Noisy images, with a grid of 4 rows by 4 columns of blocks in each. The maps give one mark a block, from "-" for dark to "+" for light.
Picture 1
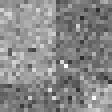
+ + - -
+ + - -
+ + - -
- - - +
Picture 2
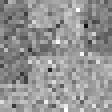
- + + -
- - + -
- + + +
+ + + +
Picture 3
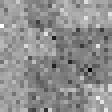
+ - + +
+ + - -
+ - - -
+ - - +
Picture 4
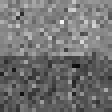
+ + + +
+ + + +
- - - -
- - - -
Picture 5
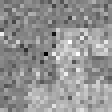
- - - -
- - + +
- - + -
- + + +
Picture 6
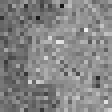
- - + +
- + + +
- + + +
- - + +
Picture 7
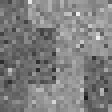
- + + +
- - + +
- - + -
- + + -
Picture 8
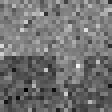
+ + + +
+ + + +
- - + -
- - - -
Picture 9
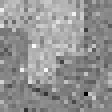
+ + + -
- + + -
- + - -
- - - -
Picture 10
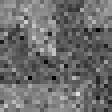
+ + - +
- + - -
- - - -
+ + + -
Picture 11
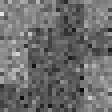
+ + - +
+ - - -
+ - - +
- - - +
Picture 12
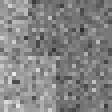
+ - - -
+ - - -
+ + - -
+ + - -
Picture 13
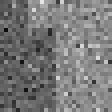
- + + +
- - + +
- - + +
- - + +
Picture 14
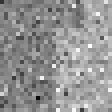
- - - +
- - + +
- - + +
- - + +
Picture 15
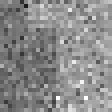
- + + +
- - + +
- - + +
- - + +
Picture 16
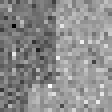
- - + +
- - + +
- - + +
- + + +
